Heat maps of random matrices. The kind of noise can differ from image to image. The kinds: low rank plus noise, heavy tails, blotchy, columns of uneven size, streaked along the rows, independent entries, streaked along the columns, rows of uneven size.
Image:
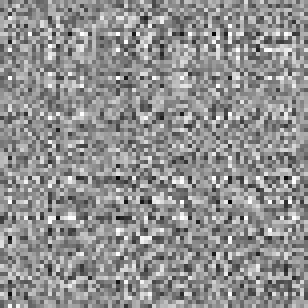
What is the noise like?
low rank plus noise
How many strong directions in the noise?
three or four
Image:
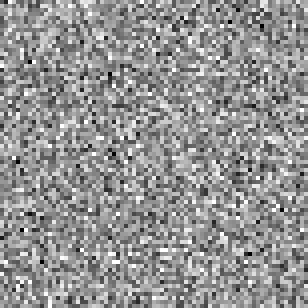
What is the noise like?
independent entries
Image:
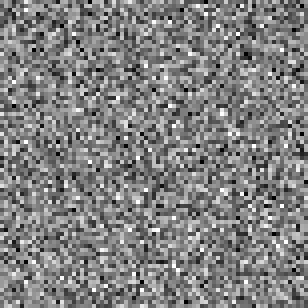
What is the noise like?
independent entries
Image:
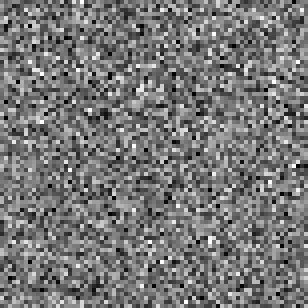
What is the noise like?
independent entries
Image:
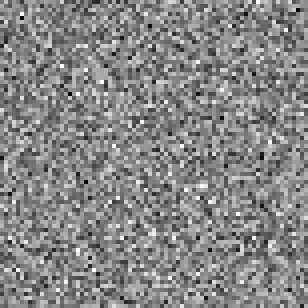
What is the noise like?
independent entries
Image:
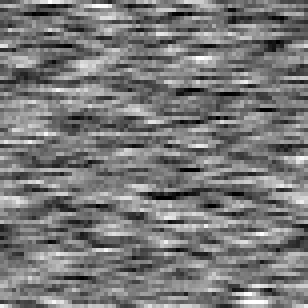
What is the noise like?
streaked along the rows
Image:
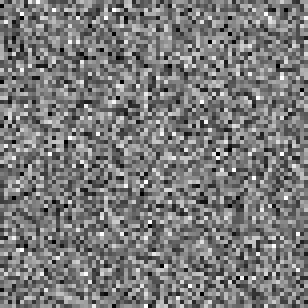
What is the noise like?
independent entries
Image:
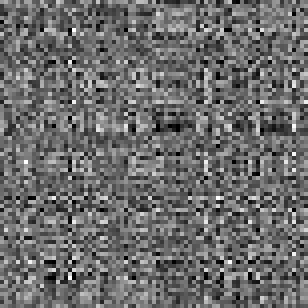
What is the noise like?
low rank plus noise
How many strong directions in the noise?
three or four
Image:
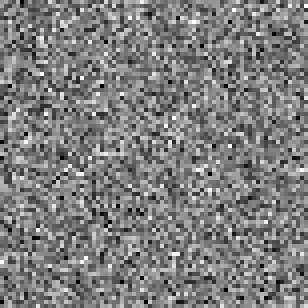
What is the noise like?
independent entries
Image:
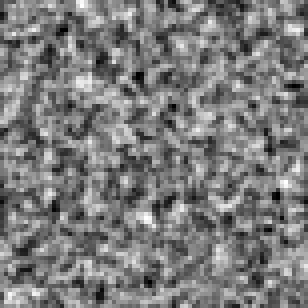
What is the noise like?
blotchy
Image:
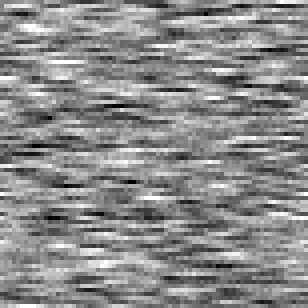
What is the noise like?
streaked along the rows
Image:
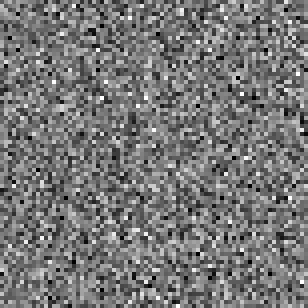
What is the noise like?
independent entries
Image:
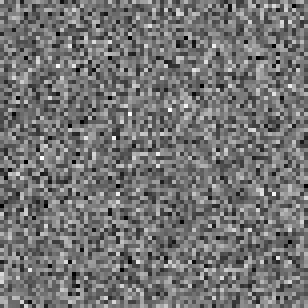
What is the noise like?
independent entries
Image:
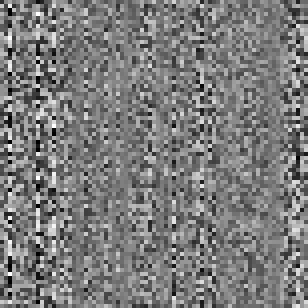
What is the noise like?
columns of uneven size
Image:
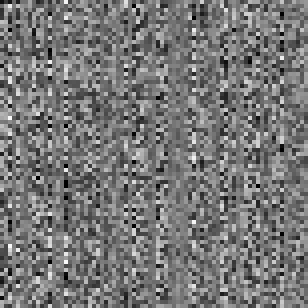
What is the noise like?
columns of uneven size
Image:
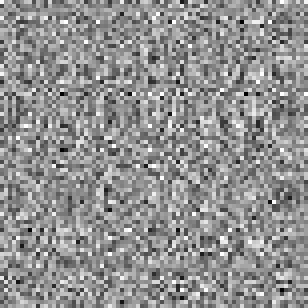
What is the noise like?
low rank plus noise
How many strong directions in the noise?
three or four
